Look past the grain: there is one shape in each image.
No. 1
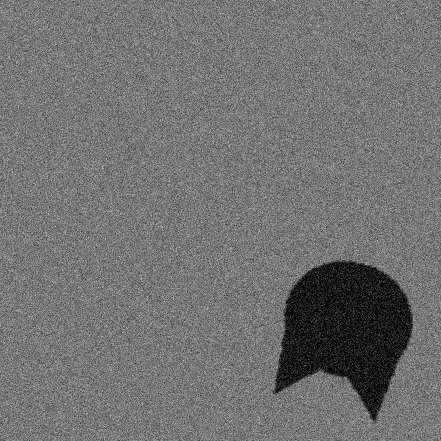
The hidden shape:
cat's head
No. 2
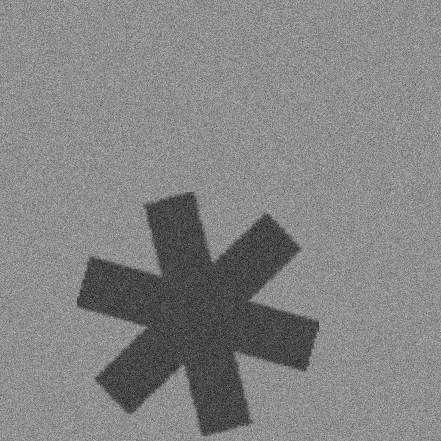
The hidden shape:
asterisk
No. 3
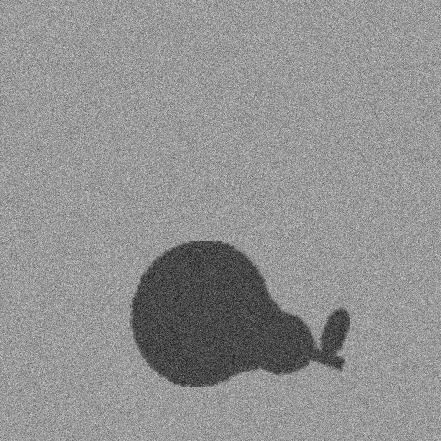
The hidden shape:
pear
